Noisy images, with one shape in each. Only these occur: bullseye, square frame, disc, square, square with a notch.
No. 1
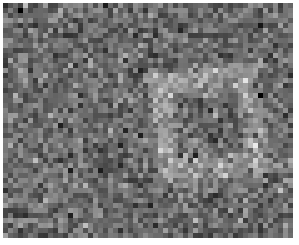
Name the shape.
square frame
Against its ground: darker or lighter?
lighter
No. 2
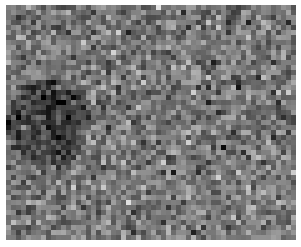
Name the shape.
disc
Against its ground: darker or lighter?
darker
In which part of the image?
middle left
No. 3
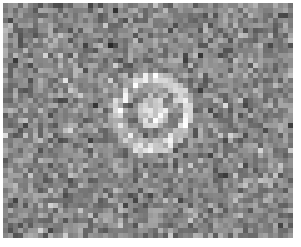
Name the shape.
bullseye
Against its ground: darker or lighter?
lighter
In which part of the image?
centre
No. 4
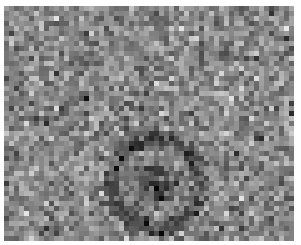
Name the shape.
bullseye
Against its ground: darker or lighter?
darker
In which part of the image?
bottom middle
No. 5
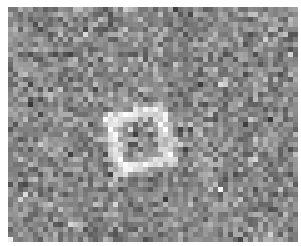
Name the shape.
square frame
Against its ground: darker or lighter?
lighter
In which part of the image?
centre
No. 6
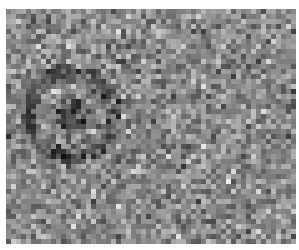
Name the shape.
bullseye
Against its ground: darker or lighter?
darker
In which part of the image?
middle left
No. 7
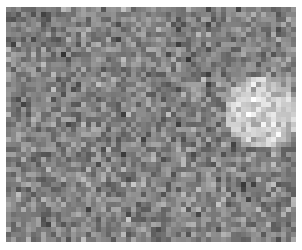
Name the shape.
disc
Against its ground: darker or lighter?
lighter
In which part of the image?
middle right
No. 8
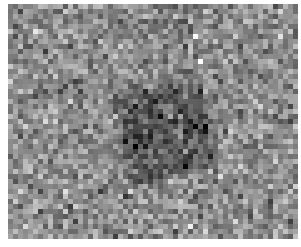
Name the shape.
square
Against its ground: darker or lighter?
darker
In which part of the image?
centre
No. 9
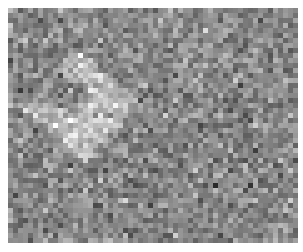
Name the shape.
square with a notch
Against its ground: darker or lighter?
lighter
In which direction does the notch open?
up and left
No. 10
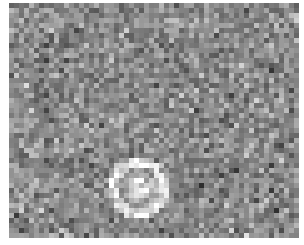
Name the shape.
bullseye
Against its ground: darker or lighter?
lighter
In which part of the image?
bottom middle
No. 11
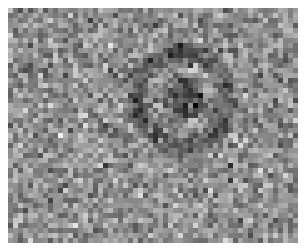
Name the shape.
bullseye
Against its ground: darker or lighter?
darker
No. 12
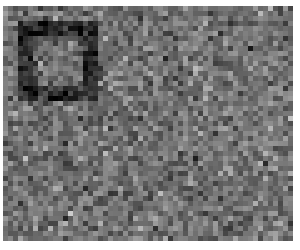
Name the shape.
square frame
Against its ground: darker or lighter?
darker
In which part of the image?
top left
